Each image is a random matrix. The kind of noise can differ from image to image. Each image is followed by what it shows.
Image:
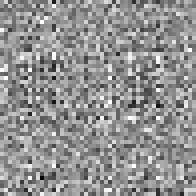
low rank plus noise
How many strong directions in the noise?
two
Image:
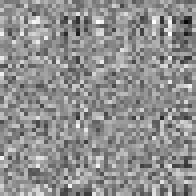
low rank plus noise
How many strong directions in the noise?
one
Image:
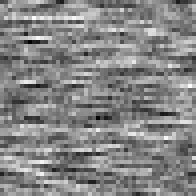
streaked along the rows
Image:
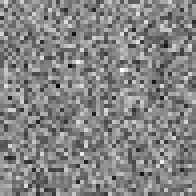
independent entries
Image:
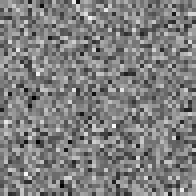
independent entries
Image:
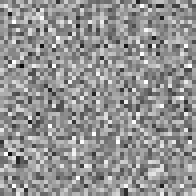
low rank plus noise
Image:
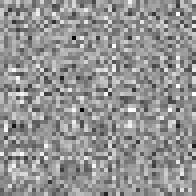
low rank plus noise
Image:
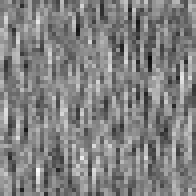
streaked along the columns
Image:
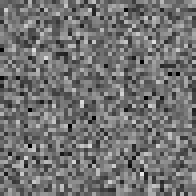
independent entries
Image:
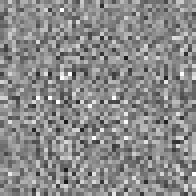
low rank plus noise
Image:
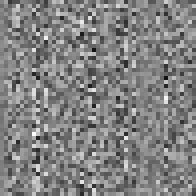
columns of uneven size
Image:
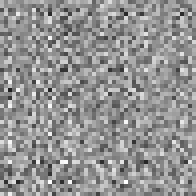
low rank plus noise
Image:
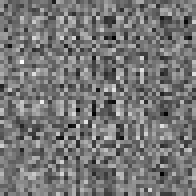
low rank plus noise
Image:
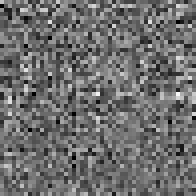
low rank plus noise
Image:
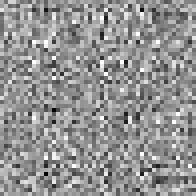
low rank plus noise
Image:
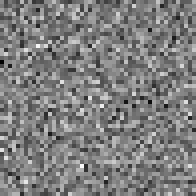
independent entries
